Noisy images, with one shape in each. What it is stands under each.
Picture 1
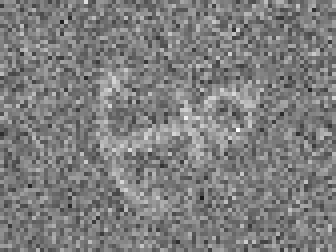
light anchor
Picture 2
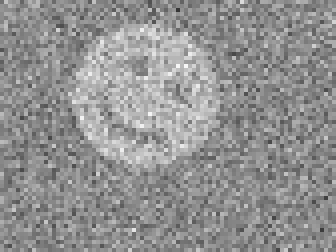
light smiling face
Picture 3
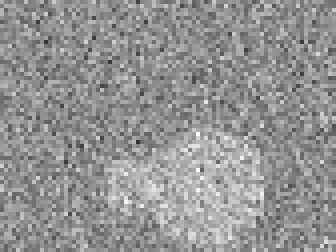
light light bulb
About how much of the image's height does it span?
half
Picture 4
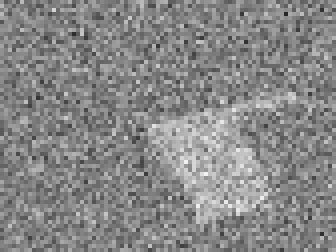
light flag
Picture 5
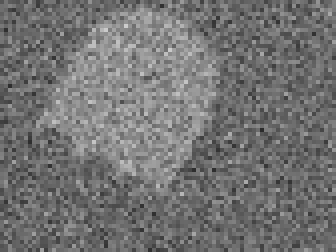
light ghost
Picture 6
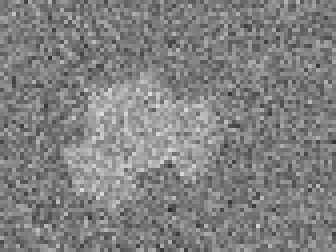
light car
